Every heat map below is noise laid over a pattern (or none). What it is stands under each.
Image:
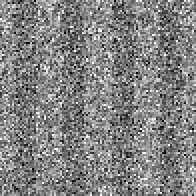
vertical stripes
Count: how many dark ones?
4
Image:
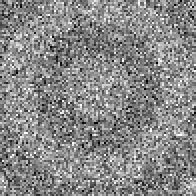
rings round one point
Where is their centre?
centre
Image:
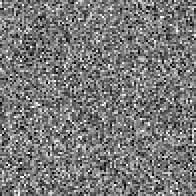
only noise
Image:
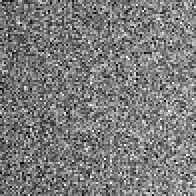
a smooth slope
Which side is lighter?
right
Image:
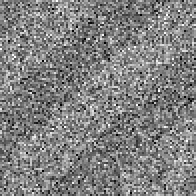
diagonal stripes
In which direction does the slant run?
bottom left to top right
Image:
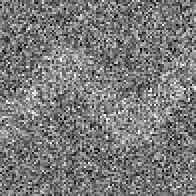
a wavy band
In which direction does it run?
left to right
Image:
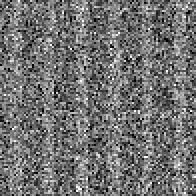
vertical stripes
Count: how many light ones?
6
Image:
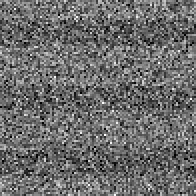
horizontal stripes
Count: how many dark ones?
3
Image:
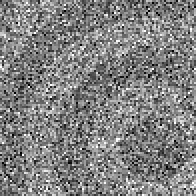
rings round one point
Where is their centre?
bottom right
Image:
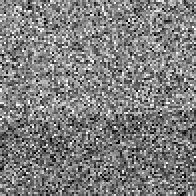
a sharp edge
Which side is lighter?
top
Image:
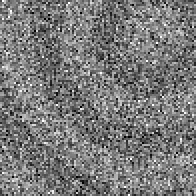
rings round one point
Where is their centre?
top right
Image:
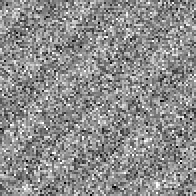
diagonal stripes
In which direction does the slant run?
bottom left to top right
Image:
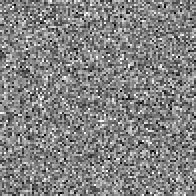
only noise
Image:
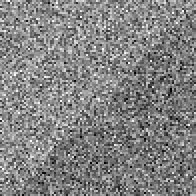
a sharp edge
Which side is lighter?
top left
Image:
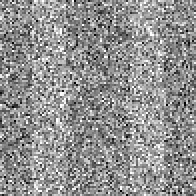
vertical stripes
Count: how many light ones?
2
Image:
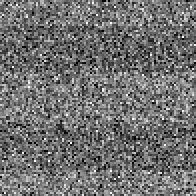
horizontal stripes
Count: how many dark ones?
2
